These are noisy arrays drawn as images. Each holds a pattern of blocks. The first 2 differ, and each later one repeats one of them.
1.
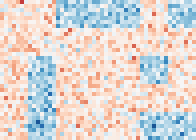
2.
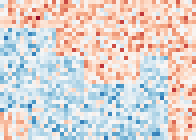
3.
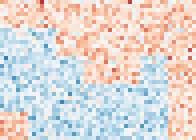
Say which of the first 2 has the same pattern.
2
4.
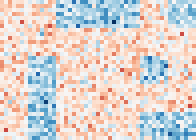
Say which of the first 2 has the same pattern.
1
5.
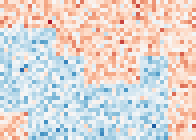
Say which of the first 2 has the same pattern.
2
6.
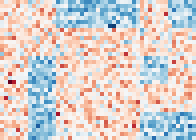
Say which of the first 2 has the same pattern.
1
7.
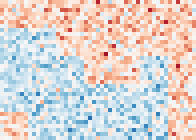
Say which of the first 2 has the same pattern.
2
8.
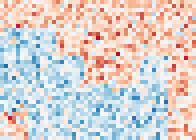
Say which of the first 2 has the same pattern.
2
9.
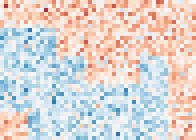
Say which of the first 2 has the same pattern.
2
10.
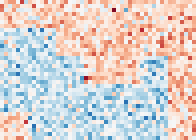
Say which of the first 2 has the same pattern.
2
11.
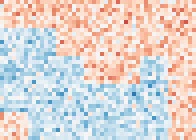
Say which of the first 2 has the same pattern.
2
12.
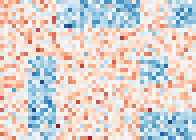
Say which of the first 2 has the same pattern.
1
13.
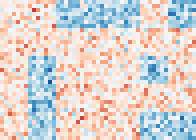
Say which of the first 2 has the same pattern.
1
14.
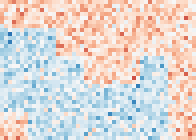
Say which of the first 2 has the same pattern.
2
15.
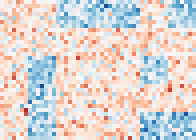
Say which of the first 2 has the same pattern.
1
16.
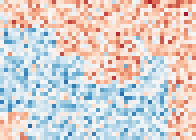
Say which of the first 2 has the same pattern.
2
